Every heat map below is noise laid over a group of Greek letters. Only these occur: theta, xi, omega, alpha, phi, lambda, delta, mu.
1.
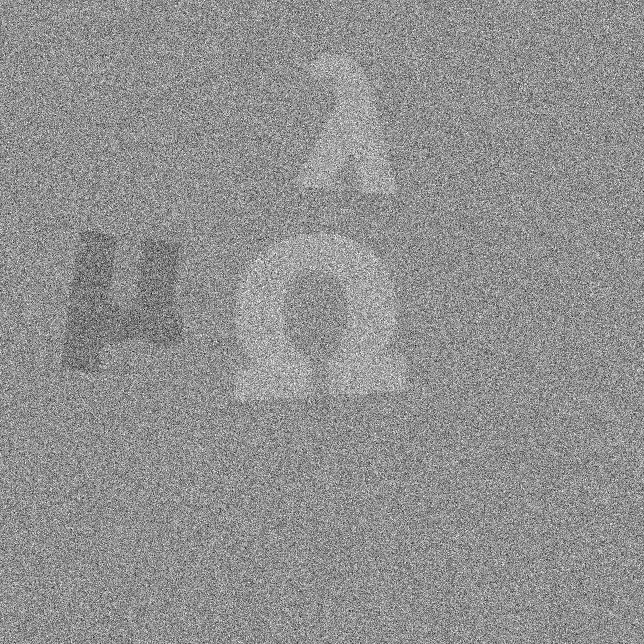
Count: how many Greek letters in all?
3
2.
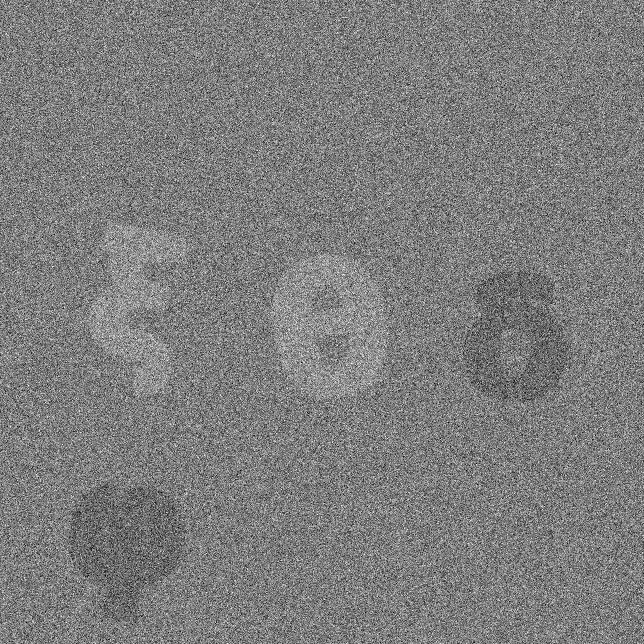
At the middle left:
xi
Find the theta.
centre
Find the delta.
middle right
